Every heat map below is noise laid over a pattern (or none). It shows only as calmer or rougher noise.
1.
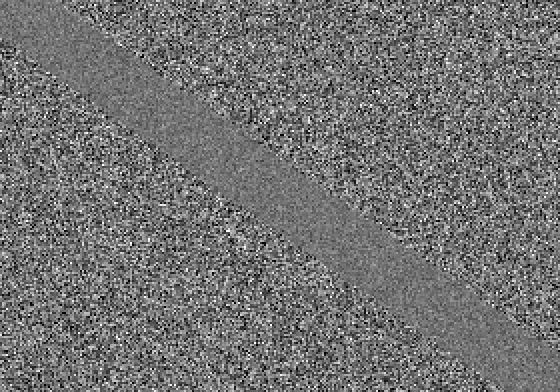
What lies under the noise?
a diagonal band
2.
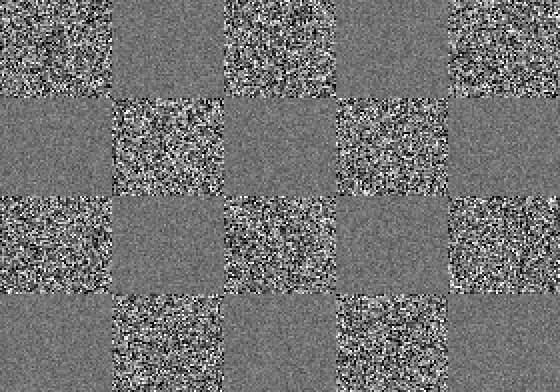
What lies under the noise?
a checkerboard
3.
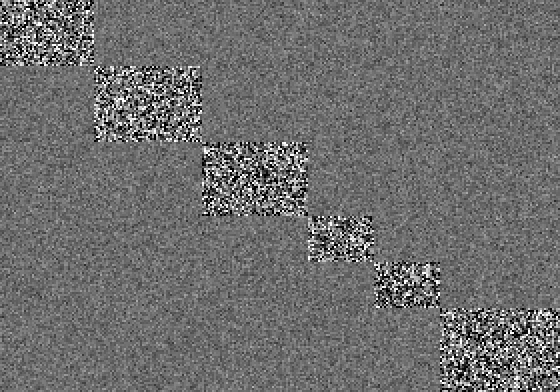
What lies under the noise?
blocks along the diagonal
